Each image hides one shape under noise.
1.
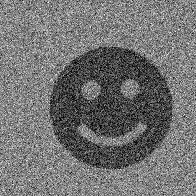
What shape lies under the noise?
smiling face
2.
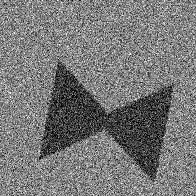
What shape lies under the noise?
bow tie
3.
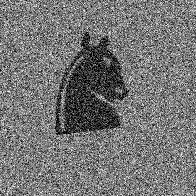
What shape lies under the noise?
chess knight
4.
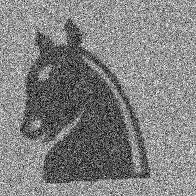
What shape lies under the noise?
chess knight
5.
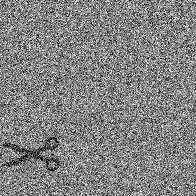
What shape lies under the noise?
pair of scissors
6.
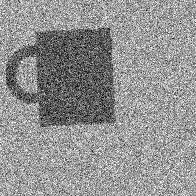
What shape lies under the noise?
cup
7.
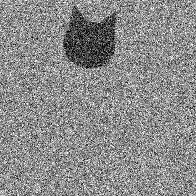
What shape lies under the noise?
cat's head
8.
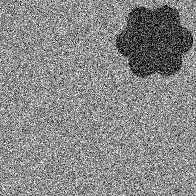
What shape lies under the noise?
flower
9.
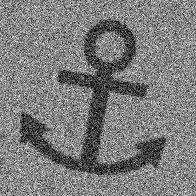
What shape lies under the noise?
anchor
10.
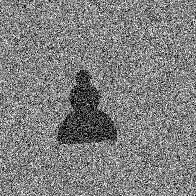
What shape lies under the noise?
chess pawn
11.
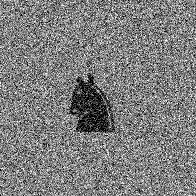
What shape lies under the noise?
chess knight
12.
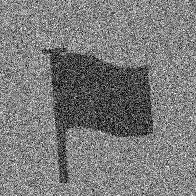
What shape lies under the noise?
flag
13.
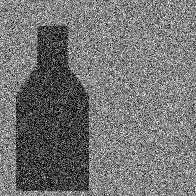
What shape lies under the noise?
bottle
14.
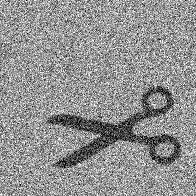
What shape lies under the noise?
pair of scissors
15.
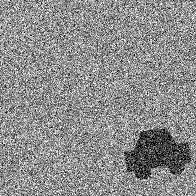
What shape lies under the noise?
car
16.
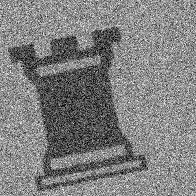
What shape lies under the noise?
chess rook
